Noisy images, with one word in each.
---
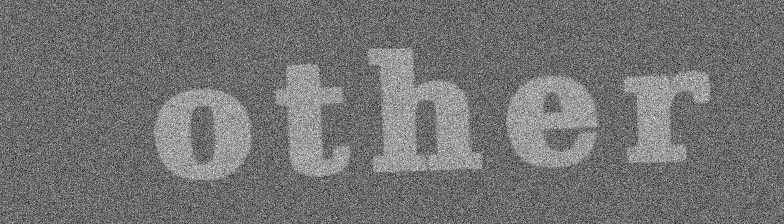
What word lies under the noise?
other
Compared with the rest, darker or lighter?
lighter
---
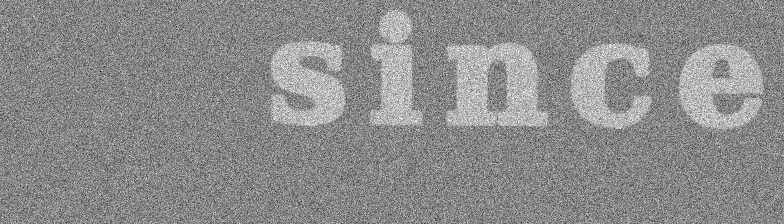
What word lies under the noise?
since
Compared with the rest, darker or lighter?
lighter
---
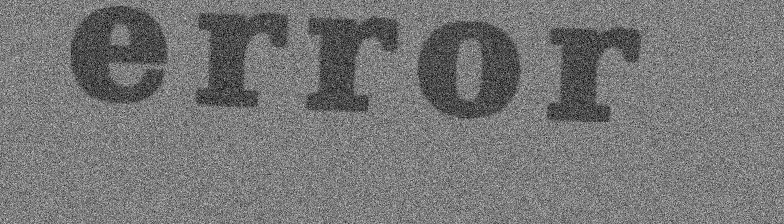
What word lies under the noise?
error
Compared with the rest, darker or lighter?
darker
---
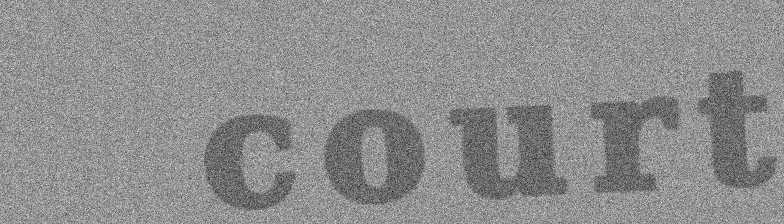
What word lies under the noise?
court
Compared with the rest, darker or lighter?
darker
